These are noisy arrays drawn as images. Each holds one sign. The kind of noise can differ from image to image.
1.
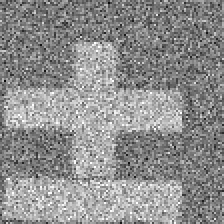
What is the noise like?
independent entries
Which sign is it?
plus-minus sign
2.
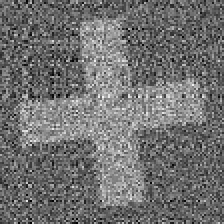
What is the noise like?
low rank plus noise
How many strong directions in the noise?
two
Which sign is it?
plus sign
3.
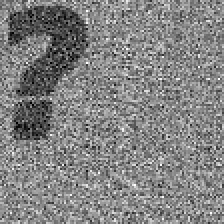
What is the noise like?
low rank plus noise
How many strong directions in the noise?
five to eight
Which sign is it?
question mark
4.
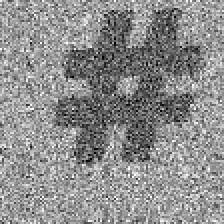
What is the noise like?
low rank plus noise
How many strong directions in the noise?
five to eight
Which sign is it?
hash sign
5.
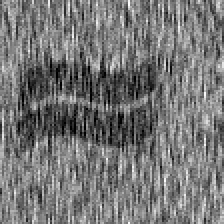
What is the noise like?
streaked along the columns
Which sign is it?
approximately sign
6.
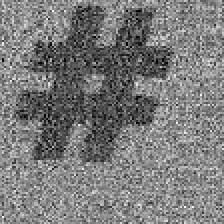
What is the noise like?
low rank plus noise
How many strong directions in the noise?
three or four
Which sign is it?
hash sign
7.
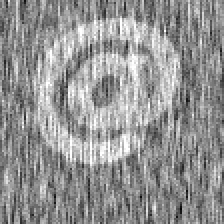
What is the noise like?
streaked along the columns
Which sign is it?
at sign
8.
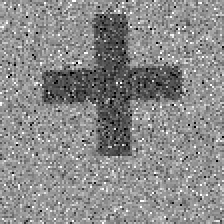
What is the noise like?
heavy tails
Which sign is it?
plus sign
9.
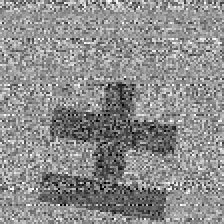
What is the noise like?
rows of uneven size
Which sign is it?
plus-minus sign
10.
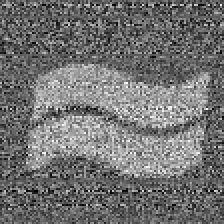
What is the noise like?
rows of uneven size
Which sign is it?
approximately sign
